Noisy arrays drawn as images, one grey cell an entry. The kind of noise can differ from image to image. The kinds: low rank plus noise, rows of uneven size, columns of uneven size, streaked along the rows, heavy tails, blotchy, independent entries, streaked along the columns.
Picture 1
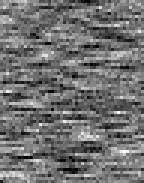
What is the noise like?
streaked along the rows
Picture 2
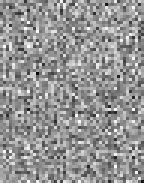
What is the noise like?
low rank plus noise
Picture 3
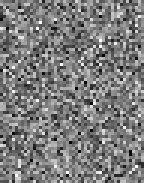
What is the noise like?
independent entries
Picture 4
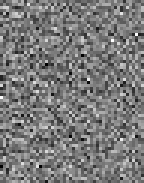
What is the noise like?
low rank plus noise
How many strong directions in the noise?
one
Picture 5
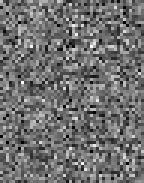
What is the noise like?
low rank plus noise
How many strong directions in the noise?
three or four
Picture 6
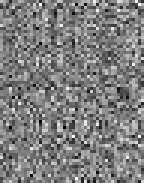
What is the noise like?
low rank plus noise
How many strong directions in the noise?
two
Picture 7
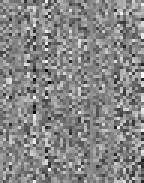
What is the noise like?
columns of uneven size
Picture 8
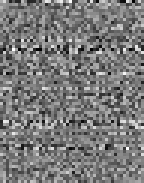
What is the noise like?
rows of uneven size
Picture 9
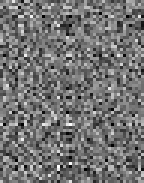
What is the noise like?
low rank plus noise
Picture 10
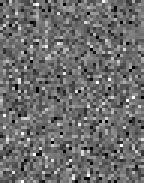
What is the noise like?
heavy tails
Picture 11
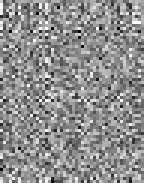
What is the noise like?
low rank plus noise
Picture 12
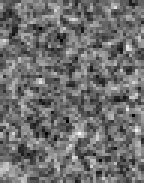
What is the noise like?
blotchy
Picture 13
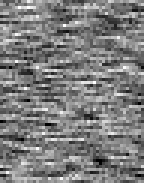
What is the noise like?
streaked along the rows
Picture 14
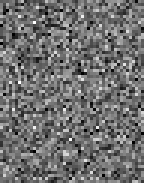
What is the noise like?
independent entries
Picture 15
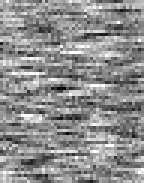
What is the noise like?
streaked along the rows
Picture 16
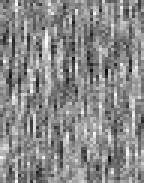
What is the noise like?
streaked along the columns
